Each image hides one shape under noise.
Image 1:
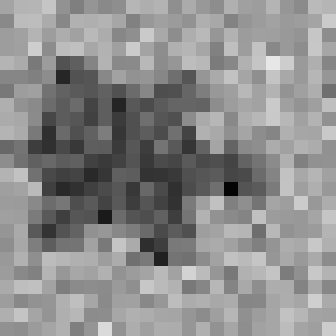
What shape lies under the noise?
turtle
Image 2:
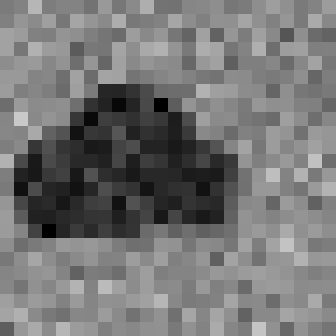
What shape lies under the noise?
cloud
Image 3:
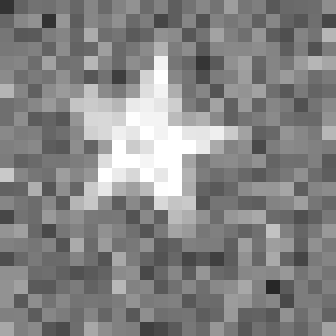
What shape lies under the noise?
star
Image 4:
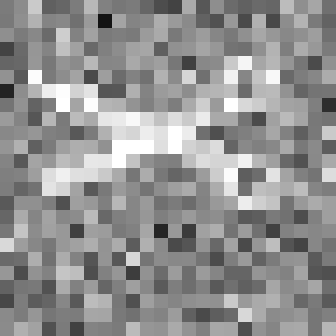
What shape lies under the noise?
pair of scissors
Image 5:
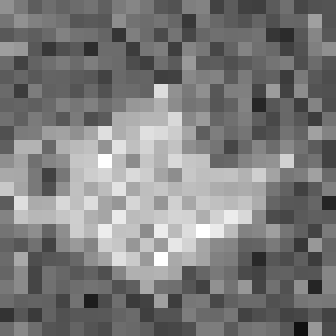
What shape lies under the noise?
teapot
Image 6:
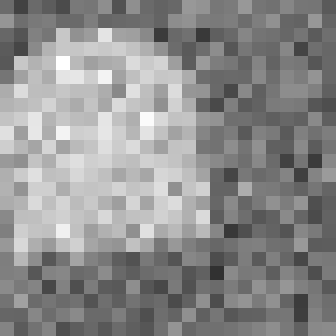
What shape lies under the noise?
ghost
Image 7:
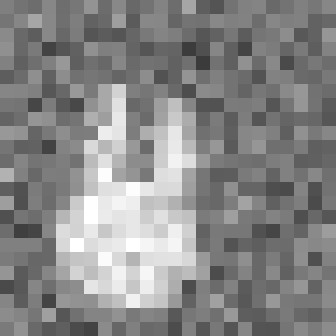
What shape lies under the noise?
rabbit's head
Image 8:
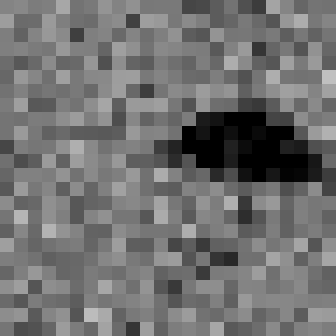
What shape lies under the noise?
umbrella
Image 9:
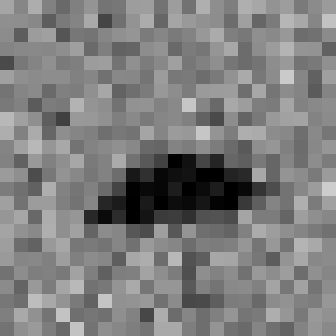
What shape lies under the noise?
umbrella
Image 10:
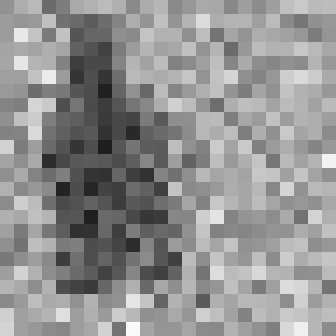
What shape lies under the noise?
bottle
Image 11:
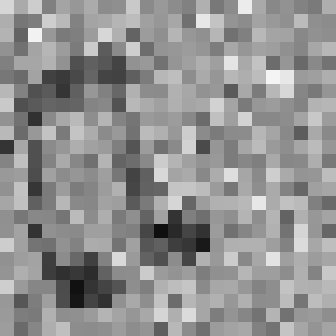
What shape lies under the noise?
pair of musical notes
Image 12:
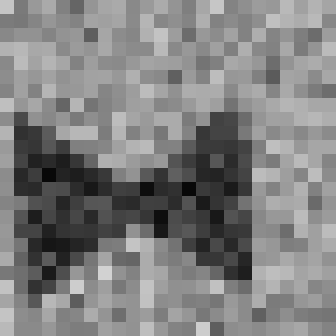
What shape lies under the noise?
bow tie
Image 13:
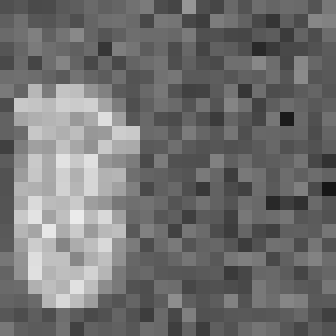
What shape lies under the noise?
footprint
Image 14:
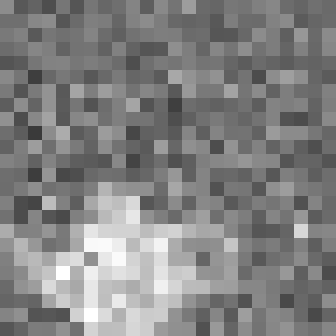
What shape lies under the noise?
teapot
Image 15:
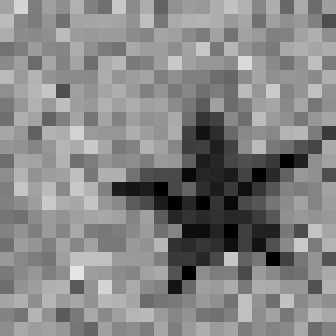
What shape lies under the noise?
star
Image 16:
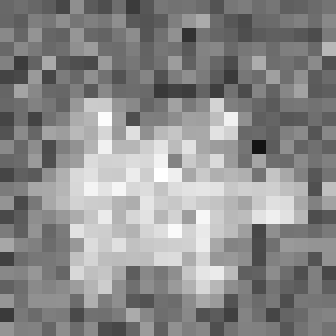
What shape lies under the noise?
turtle
